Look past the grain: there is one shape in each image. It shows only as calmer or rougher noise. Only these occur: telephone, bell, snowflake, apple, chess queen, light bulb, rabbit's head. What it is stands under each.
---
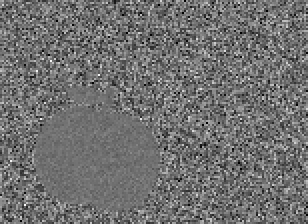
apple
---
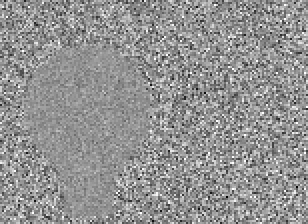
light bulb
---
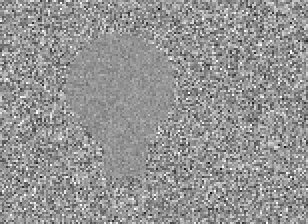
light bulb
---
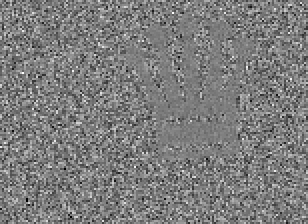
chess queen
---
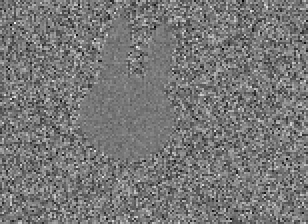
rabbit's head
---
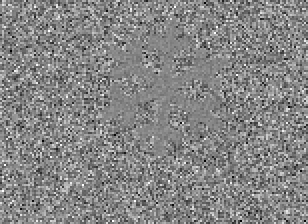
snowflake
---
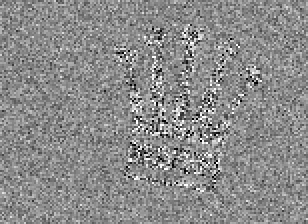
chess queen
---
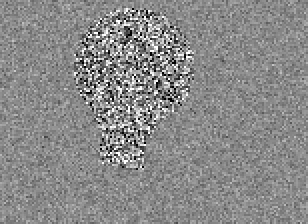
light bulb
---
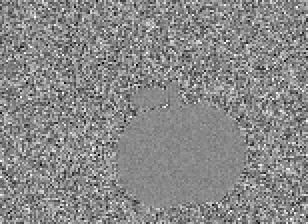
apple
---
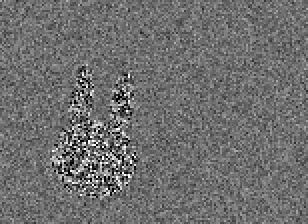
rabbit's head
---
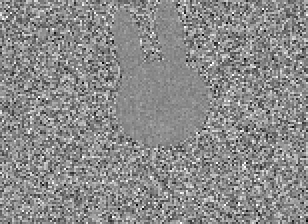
rabbit's head
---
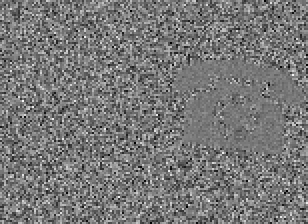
telephone
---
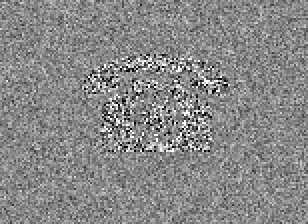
telephone
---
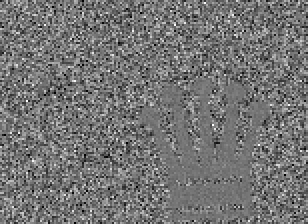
chess queen
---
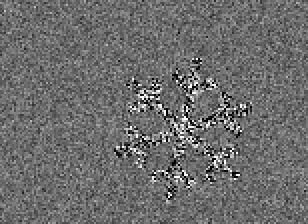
snowflake
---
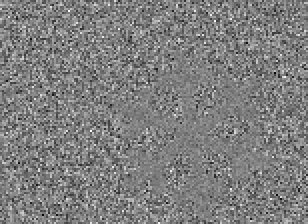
snowflake
